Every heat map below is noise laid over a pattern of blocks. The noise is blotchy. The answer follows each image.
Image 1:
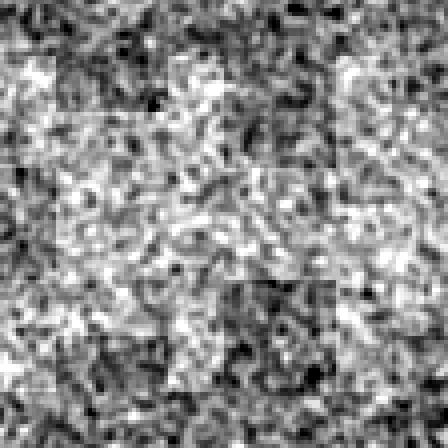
top and bottom mirror each other
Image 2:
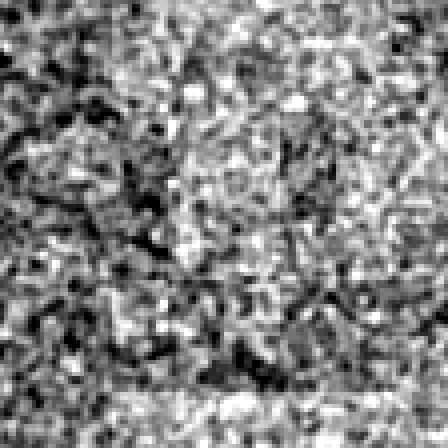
no symmetry
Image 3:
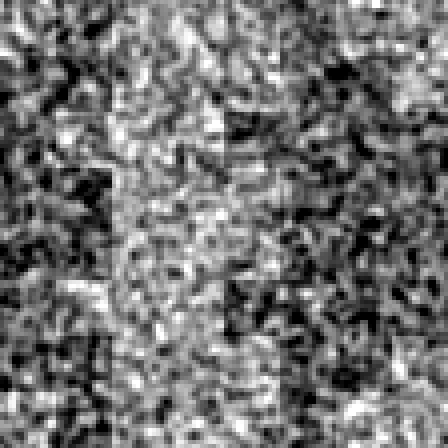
top and bottom mirror each other
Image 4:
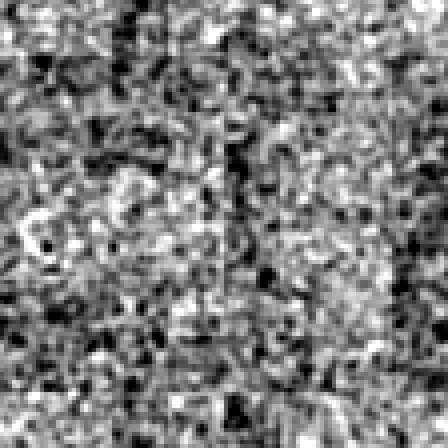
top and bottom mirror each other
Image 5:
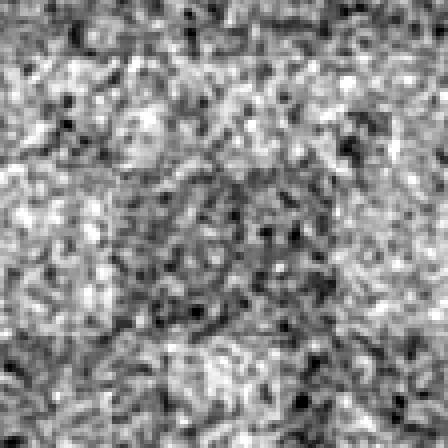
left and right mirror each other
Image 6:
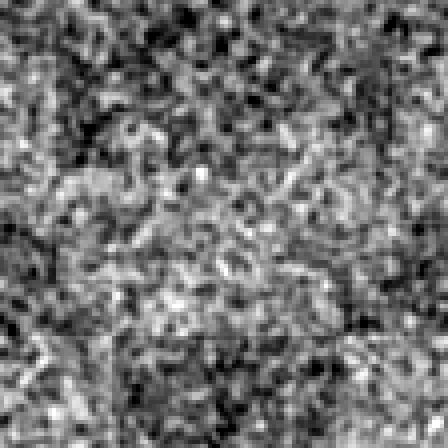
left and right mirror each other
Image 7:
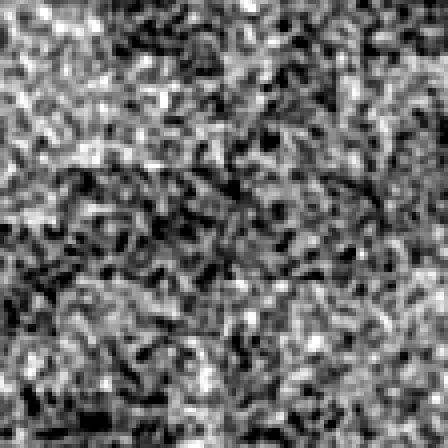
the same after a half turn
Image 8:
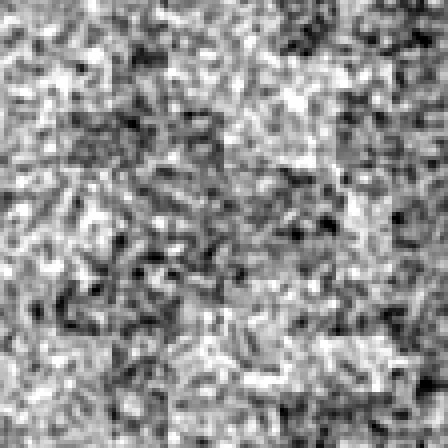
top and bottom mirror each other
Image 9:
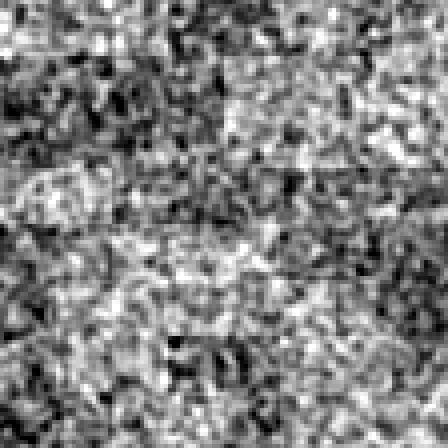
no symmetry
